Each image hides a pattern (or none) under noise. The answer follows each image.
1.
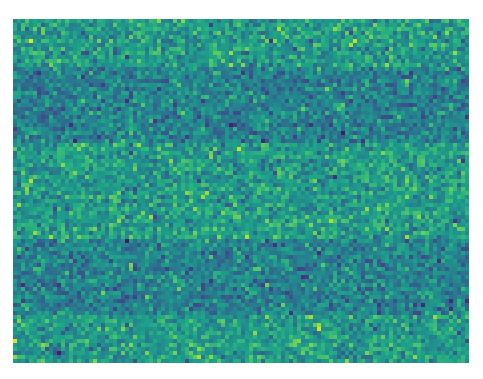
horizontal stripes
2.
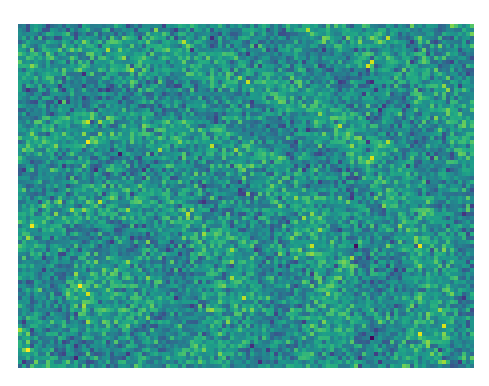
rings round one point
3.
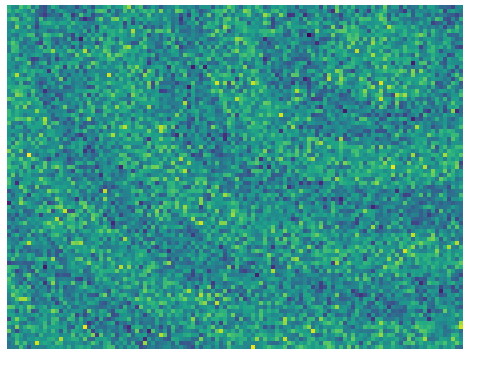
rings round one point
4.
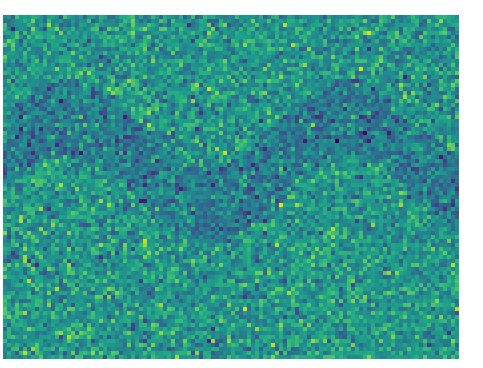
a wavy band
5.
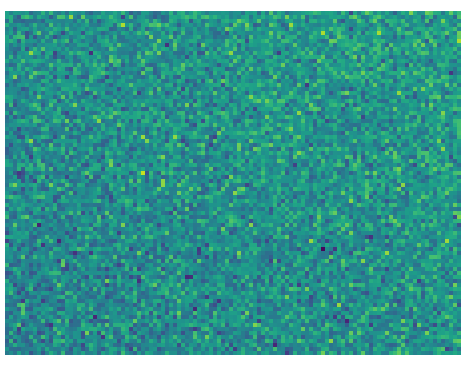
a smooth slope
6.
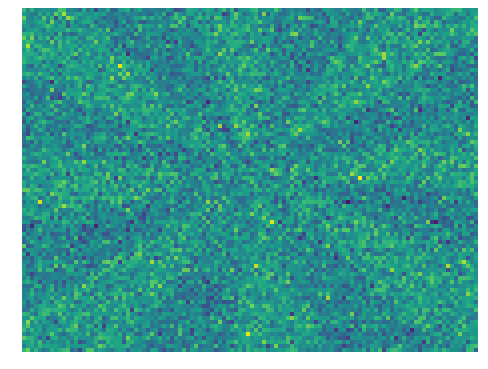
spokes from one point
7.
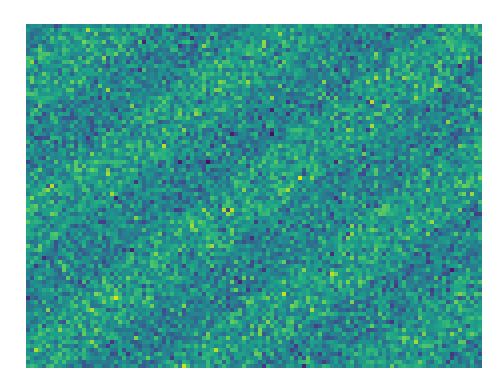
diagonal stripes
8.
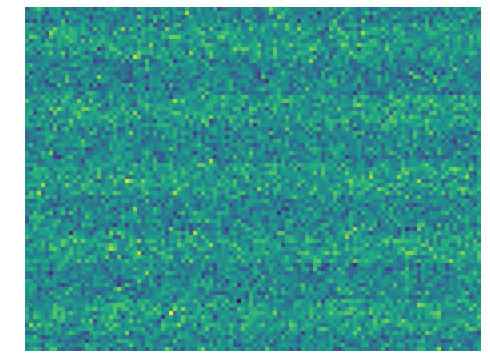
horizontal stripes
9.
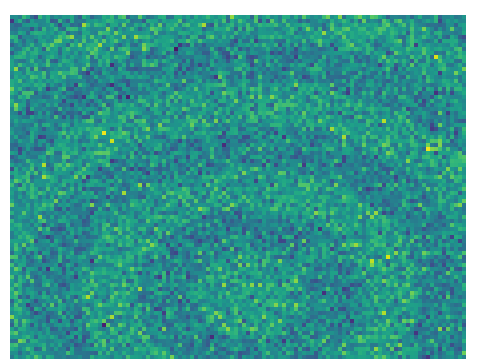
rings round one point
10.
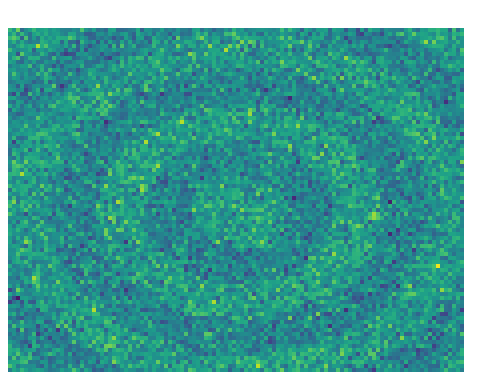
rings round one point
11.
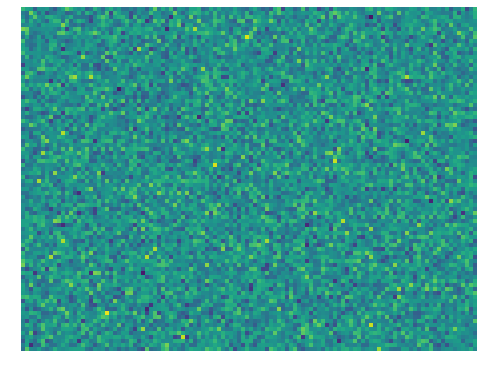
only noise
